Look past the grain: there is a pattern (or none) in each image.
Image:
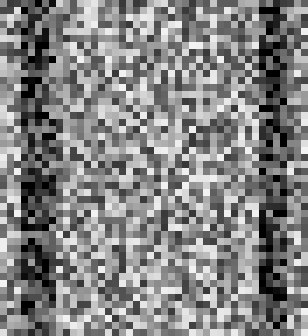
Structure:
bands of columns
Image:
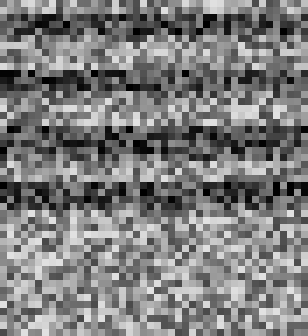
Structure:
bands of rows
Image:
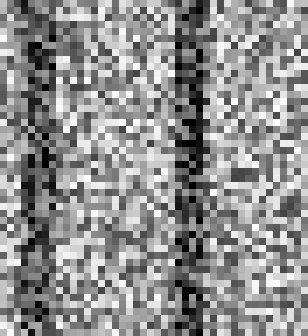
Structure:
bands of columns
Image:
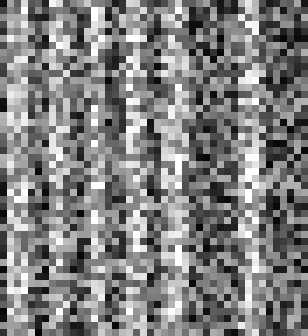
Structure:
bands of columns
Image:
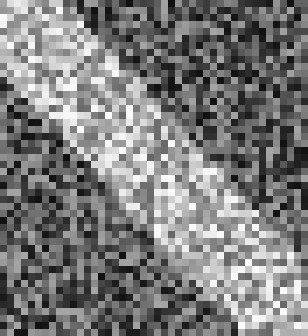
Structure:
a diagonal band
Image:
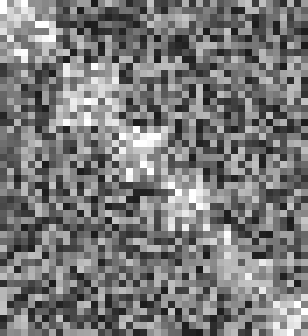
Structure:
blocks along the diagonal
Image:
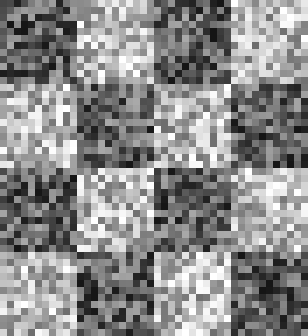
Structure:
a checkerboard
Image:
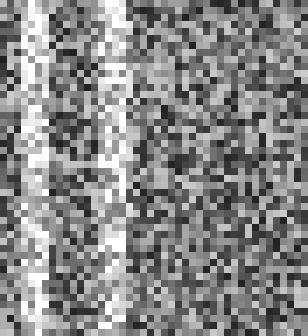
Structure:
bands of columns
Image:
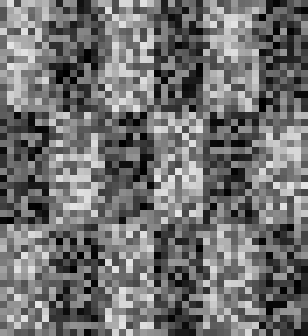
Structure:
a checkerboard
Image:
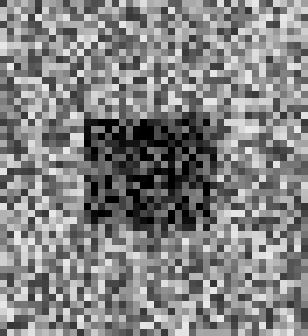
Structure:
one block
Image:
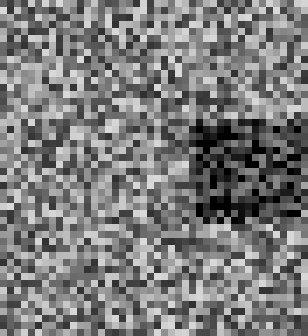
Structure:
one block
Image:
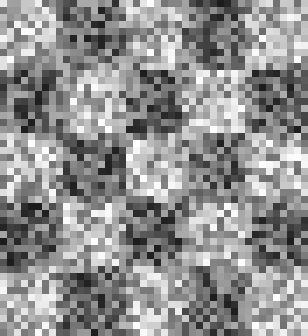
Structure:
a checkerboard
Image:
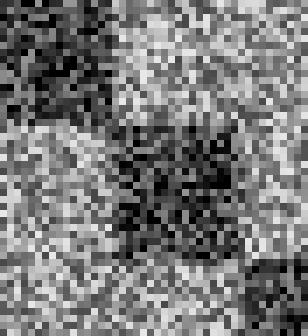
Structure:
blocks along the diagonal
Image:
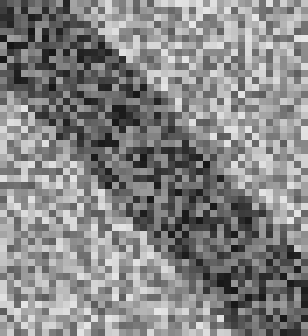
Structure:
a diagonal band
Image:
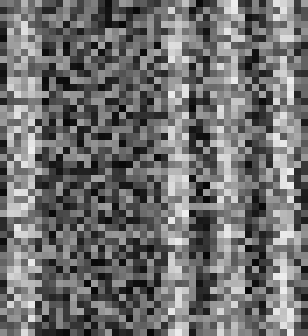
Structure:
bands of columns
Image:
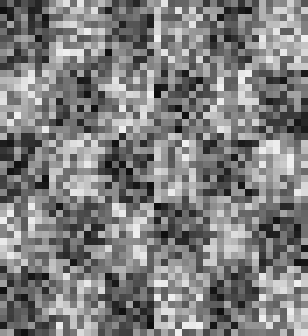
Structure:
a checkerboard
